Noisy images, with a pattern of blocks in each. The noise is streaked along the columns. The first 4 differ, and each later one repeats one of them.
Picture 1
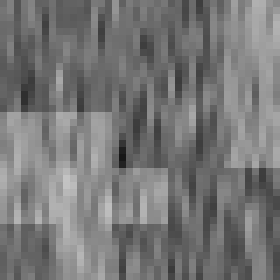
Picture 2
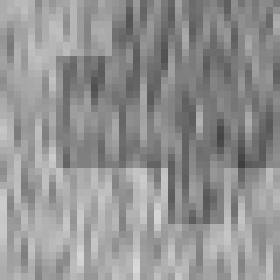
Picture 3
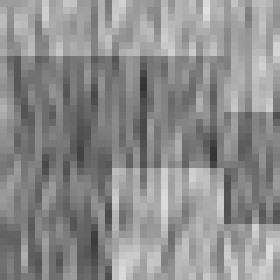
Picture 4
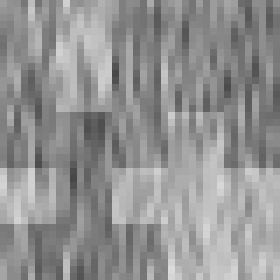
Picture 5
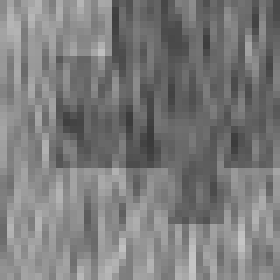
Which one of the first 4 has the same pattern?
2
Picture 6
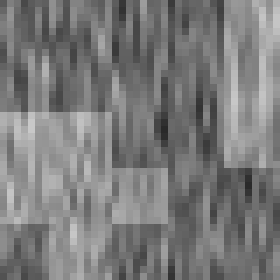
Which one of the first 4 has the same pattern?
1
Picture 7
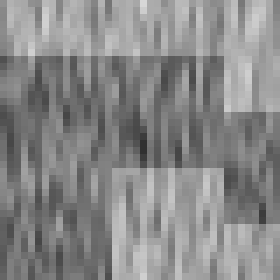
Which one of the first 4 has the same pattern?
3
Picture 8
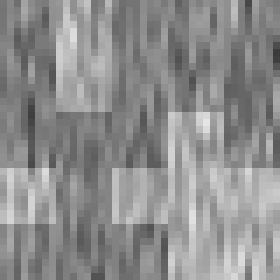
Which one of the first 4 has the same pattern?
4
